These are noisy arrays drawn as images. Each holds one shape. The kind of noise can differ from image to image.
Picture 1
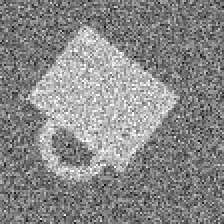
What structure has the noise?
independent entries
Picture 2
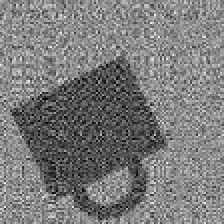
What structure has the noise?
low rank plus noise
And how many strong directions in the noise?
three or four
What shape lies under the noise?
cup
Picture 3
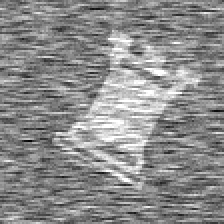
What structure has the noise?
streaked along the rows
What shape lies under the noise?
chess rook
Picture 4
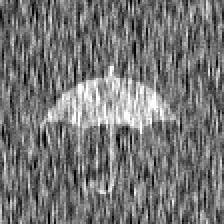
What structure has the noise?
streaked along the columns
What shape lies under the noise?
umbrella
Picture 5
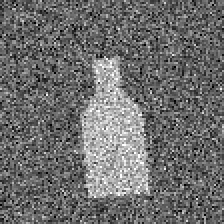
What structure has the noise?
independent entries
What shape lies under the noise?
bottle
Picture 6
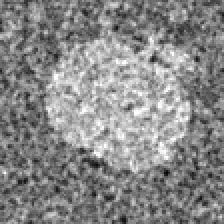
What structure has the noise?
blotchy
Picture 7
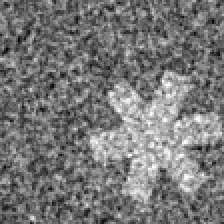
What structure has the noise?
blotchy
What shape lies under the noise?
asterisk
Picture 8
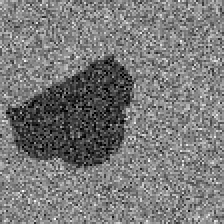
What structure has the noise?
independent entries
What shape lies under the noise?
cloud
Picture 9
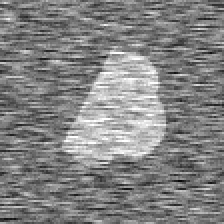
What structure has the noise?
streaked along the rows
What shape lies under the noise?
cloud
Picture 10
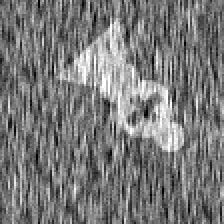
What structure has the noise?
streaked along the columns
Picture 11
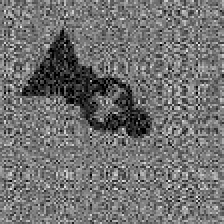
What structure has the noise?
low rank plus noise
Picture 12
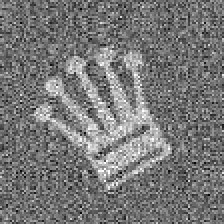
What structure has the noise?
low rank plus noise
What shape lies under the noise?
chess queen
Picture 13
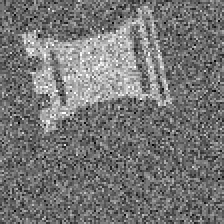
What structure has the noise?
independent entries
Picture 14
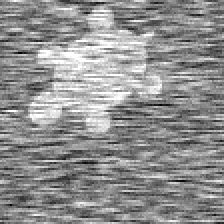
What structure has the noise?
streaked along the rows
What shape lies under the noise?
turtle
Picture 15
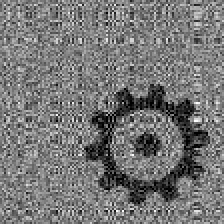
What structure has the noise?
low rank plus noise
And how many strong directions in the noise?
one
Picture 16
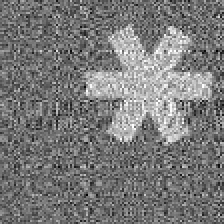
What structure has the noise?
low rank plus noise
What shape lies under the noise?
asterisk
